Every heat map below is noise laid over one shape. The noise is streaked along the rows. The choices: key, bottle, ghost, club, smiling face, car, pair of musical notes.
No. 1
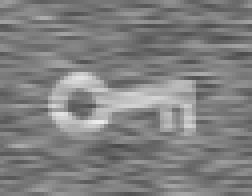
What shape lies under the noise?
key
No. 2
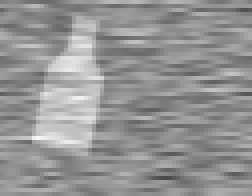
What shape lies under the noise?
bottle
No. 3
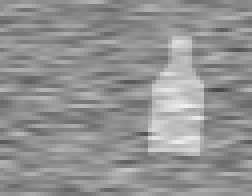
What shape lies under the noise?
bottle
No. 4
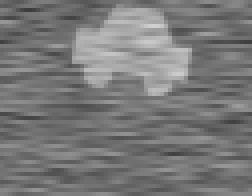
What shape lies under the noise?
car
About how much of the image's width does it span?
half
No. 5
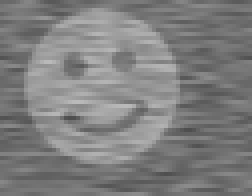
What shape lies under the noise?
smiling face
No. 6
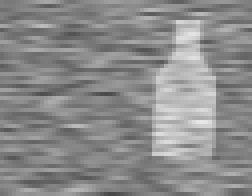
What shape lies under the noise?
bottle
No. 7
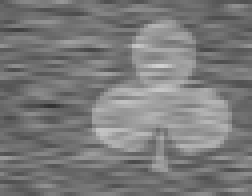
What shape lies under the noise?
club
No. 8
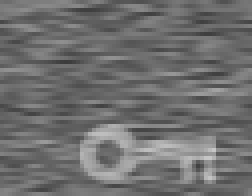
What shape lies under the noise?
key
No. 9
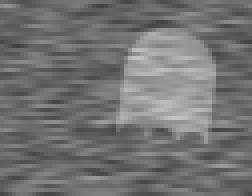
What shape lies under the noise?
ghost
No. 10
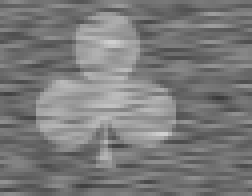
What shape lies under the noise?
club
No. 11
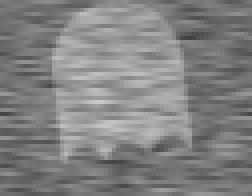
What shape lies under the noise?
ghost
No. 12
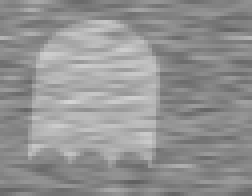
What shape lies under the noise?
ghost
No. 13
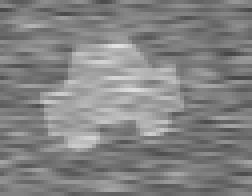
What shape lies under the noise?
car
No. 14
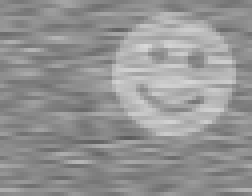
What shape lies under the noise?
smiling face
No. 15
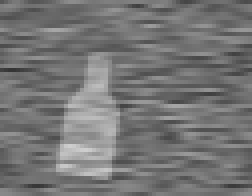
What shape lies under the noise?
bottle
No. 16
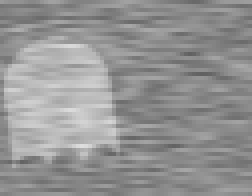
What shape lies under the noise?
ghost
